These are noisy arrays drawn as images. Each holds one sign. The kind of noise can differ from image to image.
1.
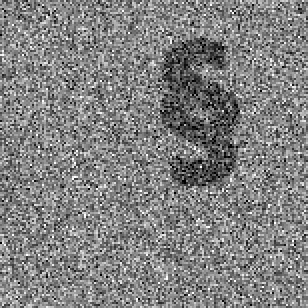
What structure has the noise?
independent entries
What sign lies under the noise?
section sign
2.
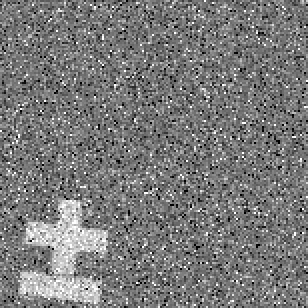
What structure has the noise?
heavy tails
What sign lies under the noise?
plus-minus sign
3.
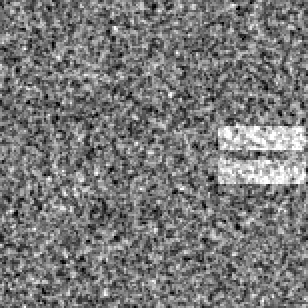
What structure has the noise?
blotchy
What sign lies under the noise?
equals sign
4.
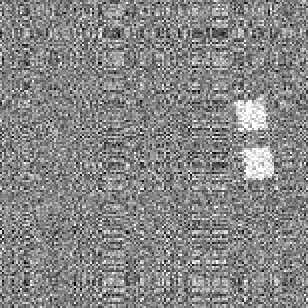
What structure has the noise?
low rank plus noise
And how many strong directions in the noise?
one
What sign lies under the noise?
colon
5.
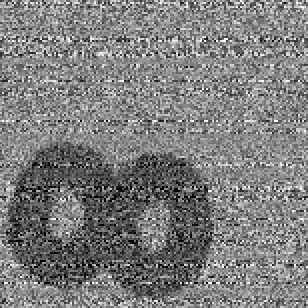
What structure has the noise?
rows of uneven size
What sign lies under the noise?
infinity sign
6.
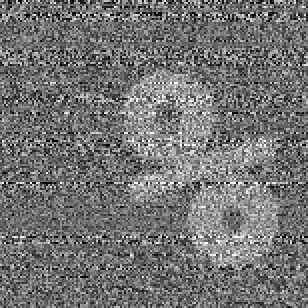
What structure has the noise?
rows of uneven size
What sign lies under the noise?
percent sign
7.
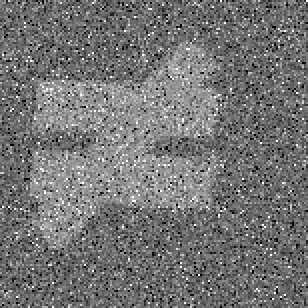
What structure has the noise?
heavy tails
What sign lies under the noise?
not-equal sign
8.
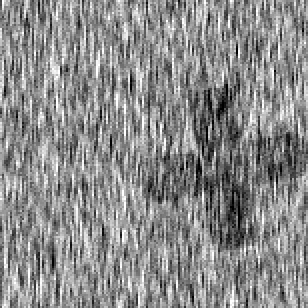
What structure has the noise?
streaked along the columns
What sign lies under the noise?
plus sign
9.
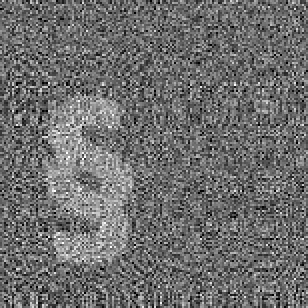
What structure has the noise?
low rank plus noise
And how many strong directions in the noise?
two
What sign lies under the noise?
section sign
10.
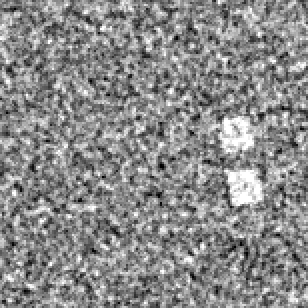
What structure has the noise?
blotchy
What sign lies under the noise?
colon
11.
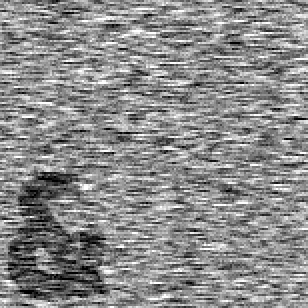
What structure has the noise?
streaked along the rows
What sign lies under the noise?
ampersand
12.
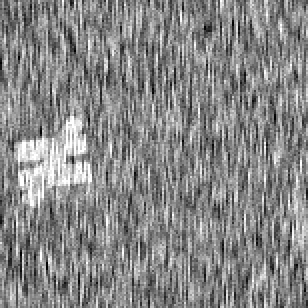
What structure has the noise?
streaked along the columns
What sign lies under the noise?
not-equal sign
